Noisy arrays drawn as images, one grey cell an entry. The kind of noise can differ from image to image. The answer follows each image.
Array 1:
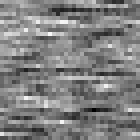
streaked along the rows
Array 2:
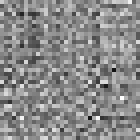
low rank plus noise
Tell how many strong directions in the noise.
two
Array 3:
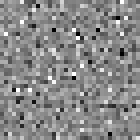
heavy tails
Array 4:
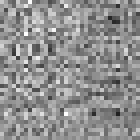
low rank plus noise
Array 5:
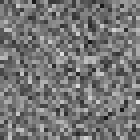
independent entries
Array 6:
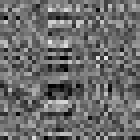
low rank plus noise
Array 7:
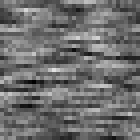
streaked along the rows
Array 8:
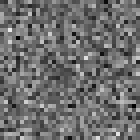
independent entries
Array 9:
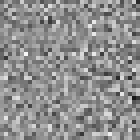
low rank plus noise
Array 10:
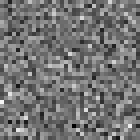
independent entries
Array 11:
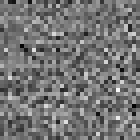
low rank plus noise
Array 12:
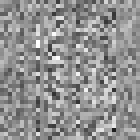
columns of uneven size
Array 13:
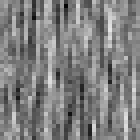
streaked along the columns
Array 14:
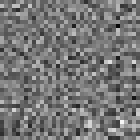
low rank plus noise
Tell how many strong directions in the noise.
three or four
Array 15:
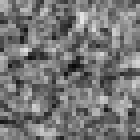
blotchy
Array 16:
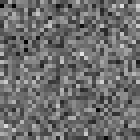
independent entries
